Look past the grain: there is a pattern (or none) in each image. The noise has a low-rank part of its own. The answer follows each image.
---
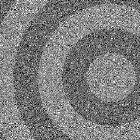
rings round one point
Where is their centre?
middle right
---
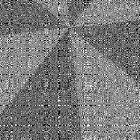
spokes from one point
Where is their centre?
top middle
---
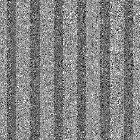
vertical stripes
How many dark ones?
6
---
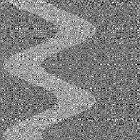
a wavy band
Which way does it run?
top to bottom
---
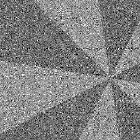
spokes from one point
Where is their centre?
middle right
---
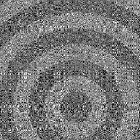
rings round one point
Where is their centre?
bottom middle
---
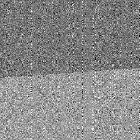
a sharp edge
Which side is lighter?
bottom
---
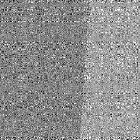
a sharp edge
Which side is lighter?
right
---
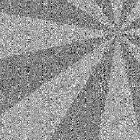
spokes from one point
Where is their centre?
top right
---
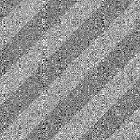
diagonal stripes
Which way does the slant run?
bottom left to top right
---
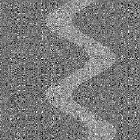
a wavy band
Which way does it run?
top to bottom
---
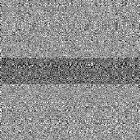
one horizontal stripe
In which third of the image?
middle
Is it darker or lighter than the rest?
darker
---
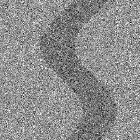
a wavy band
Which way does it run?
top to bottom
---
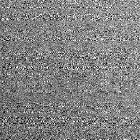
a smooth slope
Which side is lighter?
top right
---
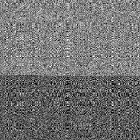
a sharp edge
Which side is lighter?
top
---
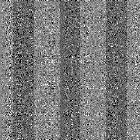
vertical stripes
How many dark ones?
3
